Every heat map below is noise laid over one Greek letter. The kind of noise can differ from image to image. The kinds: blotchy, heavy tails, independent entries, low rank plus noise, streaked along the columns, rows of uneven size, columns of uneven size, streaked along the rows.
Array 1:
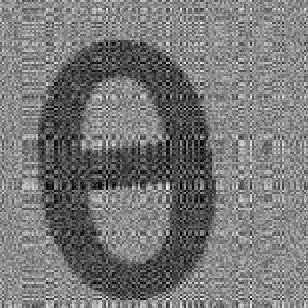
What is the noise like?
low rank plus noise
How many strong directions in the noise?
one
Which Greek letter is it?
theta
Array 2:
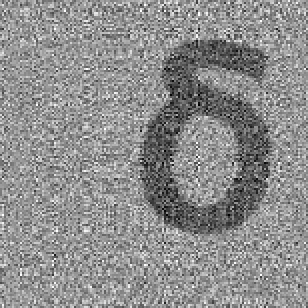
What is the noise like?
low rank plus noise
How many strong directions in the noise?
five to eight
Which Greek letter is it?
delta
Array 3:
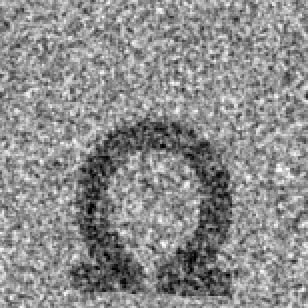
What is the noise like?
blotchy
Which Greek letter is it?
omega
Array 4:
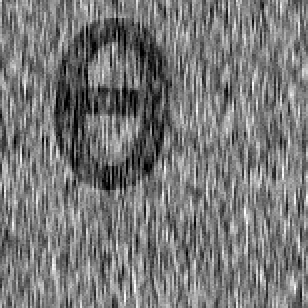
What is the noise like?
streaked along the columns
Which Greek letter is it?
theta
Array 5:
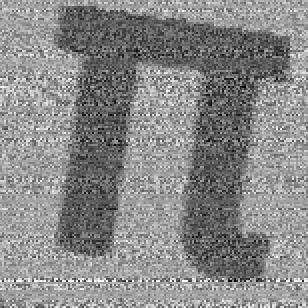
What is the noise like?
rows of uneven size
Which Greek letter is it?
pi
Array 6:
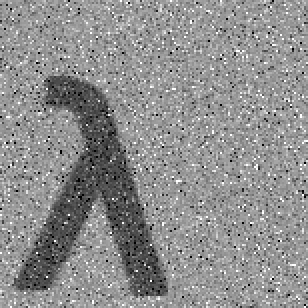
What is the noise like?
heavy tails
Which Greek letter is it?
lambda
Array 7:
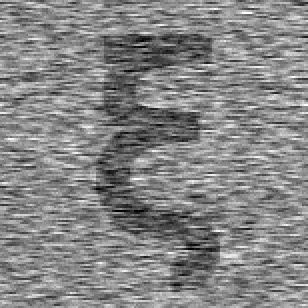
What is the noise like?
streaked along the rows
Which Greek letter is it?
xi
